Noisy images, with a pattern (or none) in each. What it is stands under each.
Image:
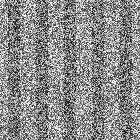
vertical stripes
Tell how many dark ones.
5
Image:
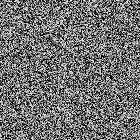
only noise
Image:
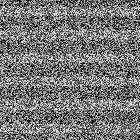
horizontal stripes
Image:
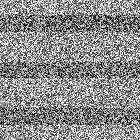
horizontal stripes
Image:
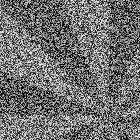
spokes from one point
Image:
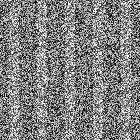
vertical stripes
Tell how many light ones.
5
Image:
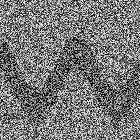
a wavy band
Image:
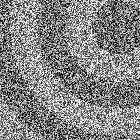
rings round one point
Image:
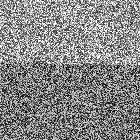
a sharp edge
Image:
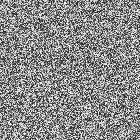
only noise
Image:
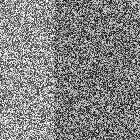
a sharp edge
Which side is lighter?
left
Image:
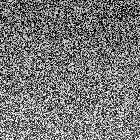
a smooth slope
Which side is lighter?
bottom
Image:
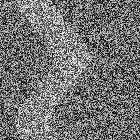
a wavy band
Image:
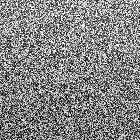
a smooth slope
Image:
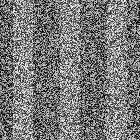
vertical stripes
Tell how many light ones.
3
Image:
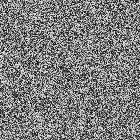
only noise
